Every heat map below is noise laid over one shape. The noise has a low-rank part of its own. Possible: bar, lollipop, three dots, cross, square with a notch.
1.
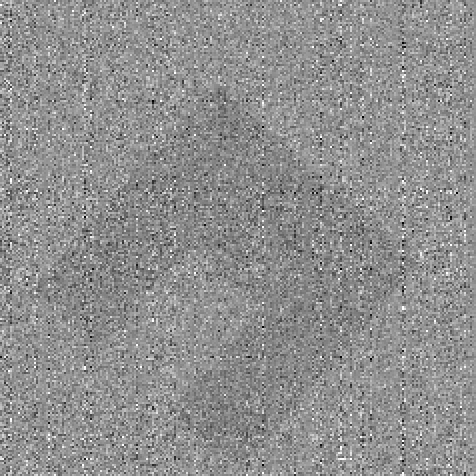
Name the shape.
square with a notch
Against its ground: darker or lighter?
darker
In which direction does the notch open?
down and left
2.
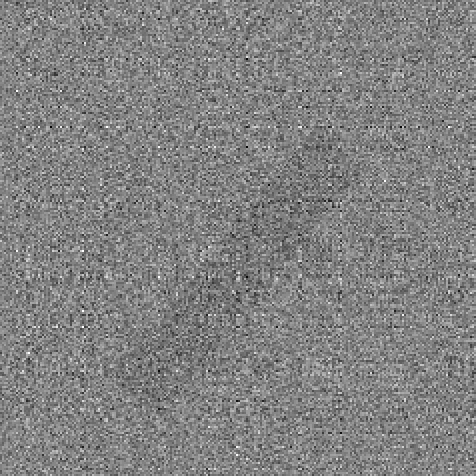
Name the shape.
bar
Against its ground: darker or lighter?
darker
